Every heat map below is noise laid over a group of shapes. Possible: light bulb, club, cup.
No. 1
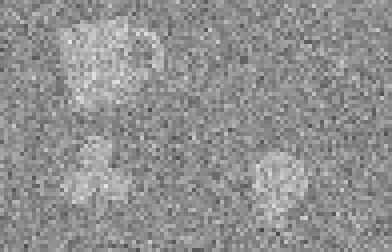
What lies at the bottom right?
light bulb
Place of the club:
bottom left
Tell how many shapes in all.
3
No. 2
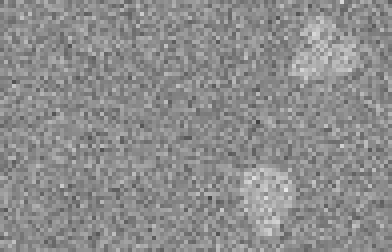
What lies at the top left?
nothing
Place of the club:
top right
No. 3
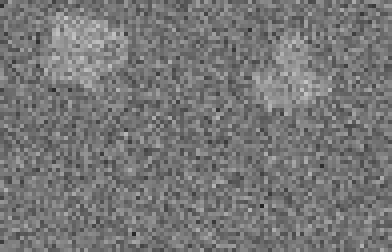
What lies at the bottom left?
nothing
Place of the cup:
top left
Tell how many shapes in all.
2
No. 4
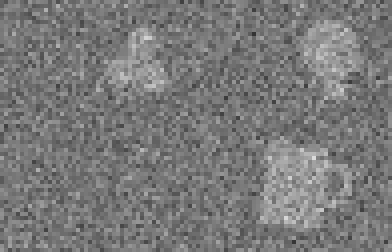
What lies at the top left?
club
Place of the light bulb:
top right
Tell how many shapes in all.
3
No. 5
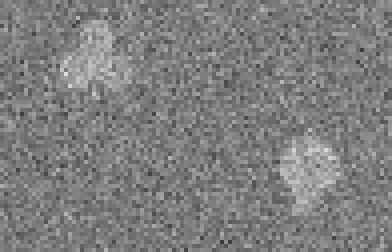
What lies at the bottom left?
nothing
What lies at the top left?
club
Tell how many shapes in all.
2
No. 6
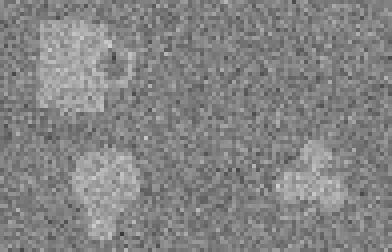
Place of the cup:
top left
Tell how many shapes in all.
3
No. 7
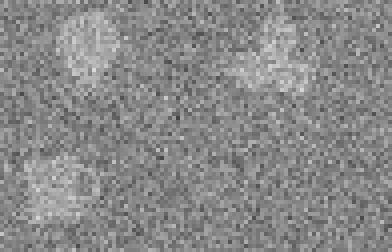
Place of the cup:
bottom left
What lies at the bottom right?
nothing
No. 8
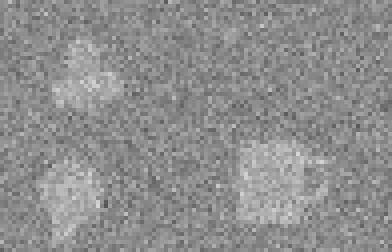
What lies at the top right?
nothing
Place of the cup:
bottom right
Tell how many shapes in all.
3
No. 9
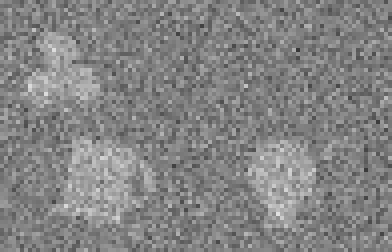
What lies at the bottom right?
light bulb
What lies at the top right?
nothing
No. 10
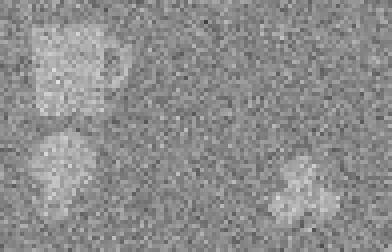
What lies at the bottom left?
light bulb
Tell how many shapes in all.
3
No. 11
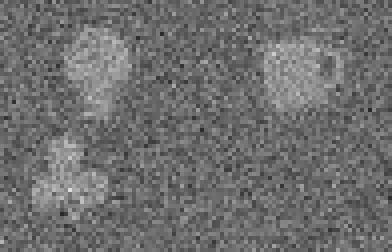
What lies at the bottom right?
nothing
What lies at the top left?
light bulb
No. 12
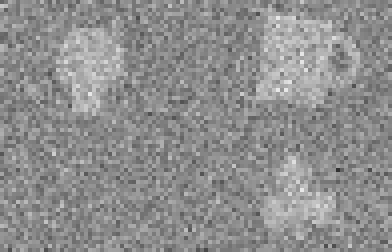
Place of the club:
bottom right
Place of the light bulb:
top left
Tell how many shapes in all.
3
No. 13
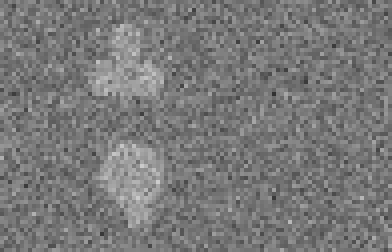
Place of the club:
top left
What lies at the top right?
nothing
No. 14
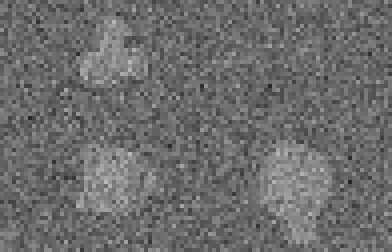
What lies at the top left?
club
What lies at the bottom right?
light bulb
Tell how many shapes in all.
3
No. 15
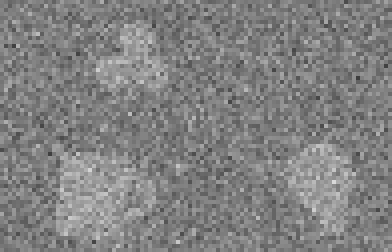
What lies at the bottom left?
cup
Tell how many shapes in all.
3
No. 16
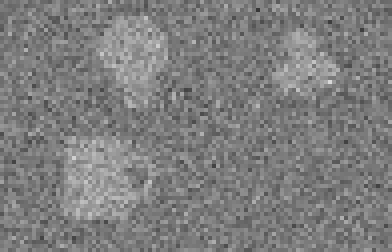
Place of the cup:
bottom left
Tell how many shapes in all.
3
